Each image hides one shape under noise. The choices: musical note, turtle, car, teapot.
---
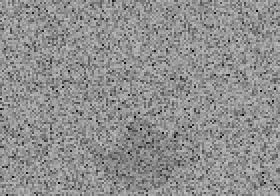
teapot
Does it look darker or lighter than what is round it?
darker
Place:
bottom middle
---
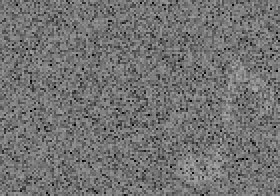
musical note
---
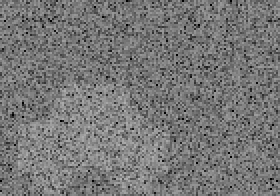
car
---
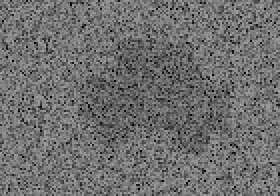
car
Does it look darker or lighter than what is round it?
darker
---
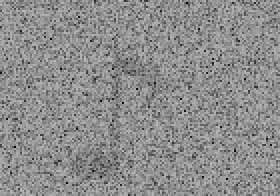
musical note
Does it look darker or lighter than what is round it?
darker
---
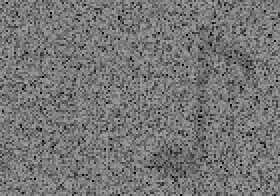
musical note
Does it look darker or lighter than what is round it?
darker
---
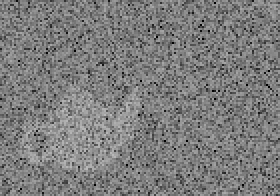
teapot
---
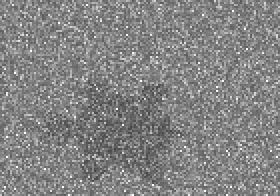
turtle
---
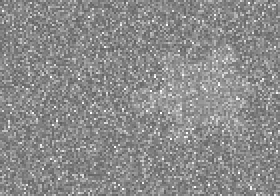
turtle
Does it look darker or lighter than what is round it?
lighter
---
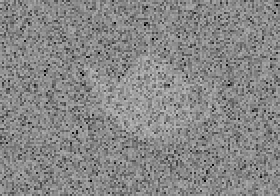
teapot
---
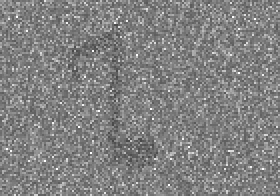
musical note
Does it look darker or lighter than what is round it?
darker
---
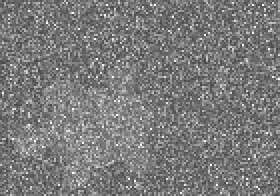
turtle
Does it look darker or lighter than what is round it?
lighter
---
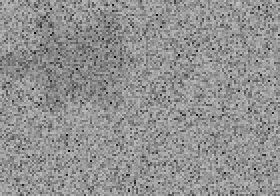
turtle
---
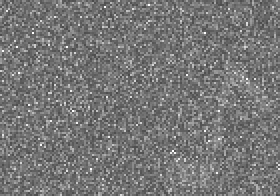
musical note
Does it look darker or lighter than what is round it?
lighter
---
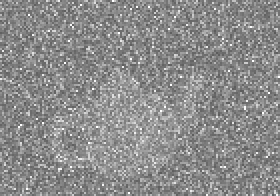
teapot
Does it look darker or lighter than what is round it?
lighter
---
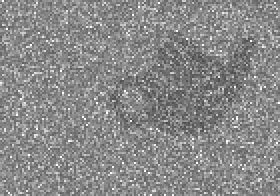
teapot
